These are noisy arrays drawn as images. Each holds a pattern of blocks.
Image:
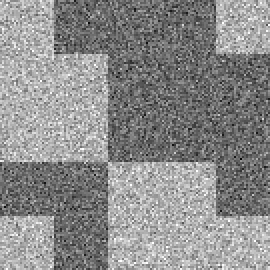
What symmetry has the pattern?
mirrored about the diagonal from the bottom left
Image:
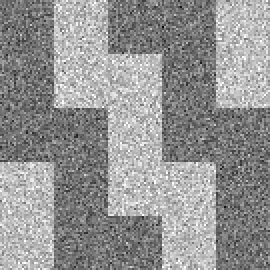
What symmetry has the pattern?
the same after a half turn
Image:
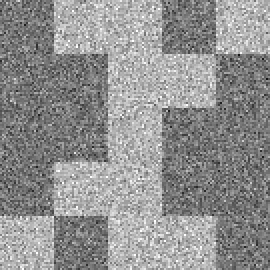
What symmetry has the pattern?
the same after a half turn
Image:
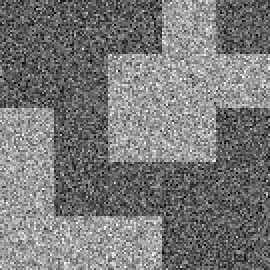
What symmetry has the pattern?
mirrored about the diagonal from the bottom left
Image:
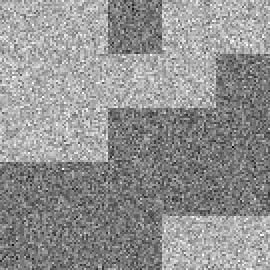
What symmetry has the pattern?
no symmetry
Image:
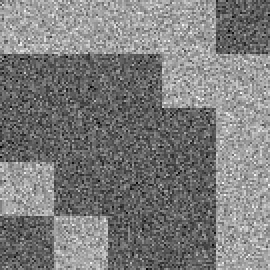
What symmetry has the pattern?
mirrored about the diagonal from the bottom left
